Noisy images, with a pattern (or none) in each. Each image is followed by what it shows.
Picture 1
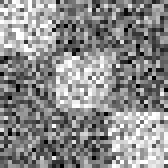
blocks along the diagonal
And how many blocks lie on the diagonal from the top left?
3
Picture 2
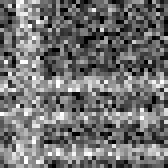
bands of rows crossing bands of columns
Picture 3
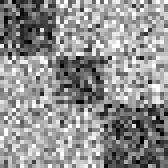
blocks along the diagonal
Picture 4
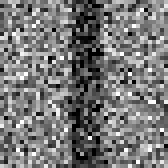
one band of columns
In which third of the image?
middle
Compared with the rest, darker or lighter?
darker
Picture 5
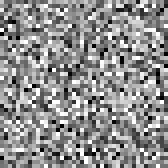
only noise
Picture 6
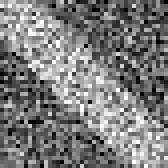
a diagonal band
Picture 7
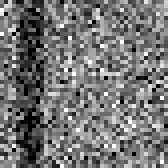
one band of columns
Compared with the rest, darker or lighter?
darker
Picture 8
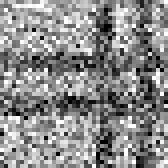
bands of rows crossing bands of columns
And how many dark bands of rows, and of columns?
2 and 2
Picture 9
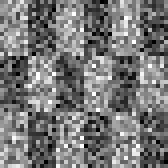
a checkerboard
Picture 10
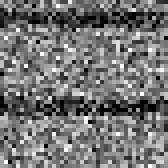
bands of rows
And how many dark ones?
2
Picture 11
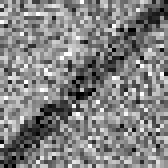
a diagonal band
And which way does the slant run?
bottom left to top right
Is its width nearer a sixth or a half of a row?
a sixth
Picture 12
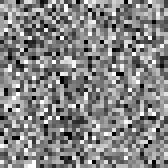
only noise
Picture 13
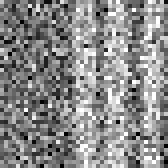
bands of columns
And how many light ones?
3
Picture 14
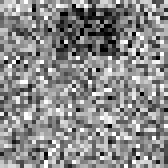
one block
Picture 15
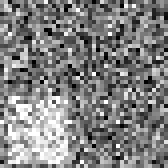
one block
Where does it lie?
bottom left
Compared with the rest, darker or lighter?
lighter
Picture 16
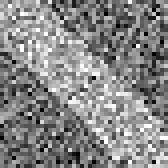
a diagonal band
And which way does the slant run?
top left to bottom right
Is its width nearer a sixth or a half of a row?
a half
